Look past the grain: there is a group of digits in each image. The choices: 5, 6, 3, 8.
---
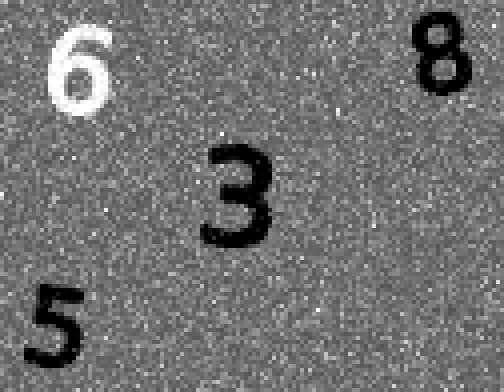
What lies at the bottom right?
nothing
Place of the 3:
centre
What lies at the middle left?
nothing
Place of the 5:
bottom left
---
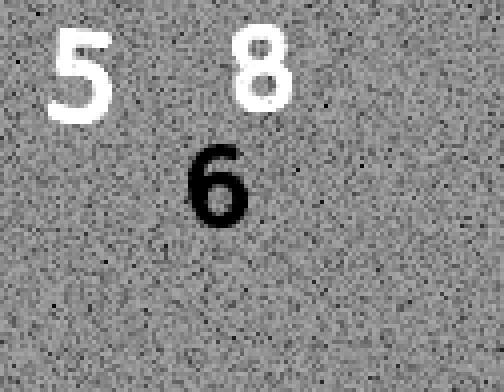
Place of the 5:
top left
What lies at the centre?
6
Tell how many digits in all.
3
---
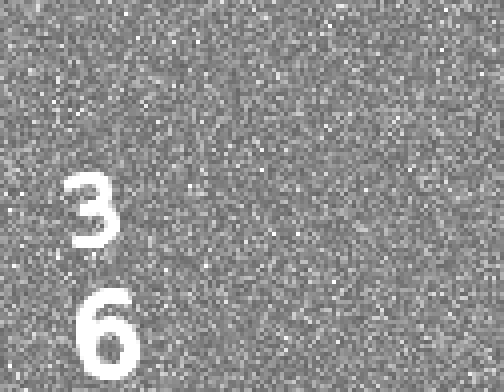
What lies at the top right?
nothing
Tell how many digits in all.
2
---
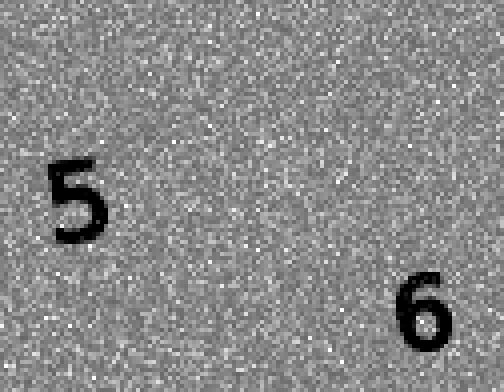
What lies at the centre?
nothing
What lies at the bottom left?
nothing
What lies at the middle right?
nothing
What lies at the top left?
nothing
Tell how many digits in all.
2
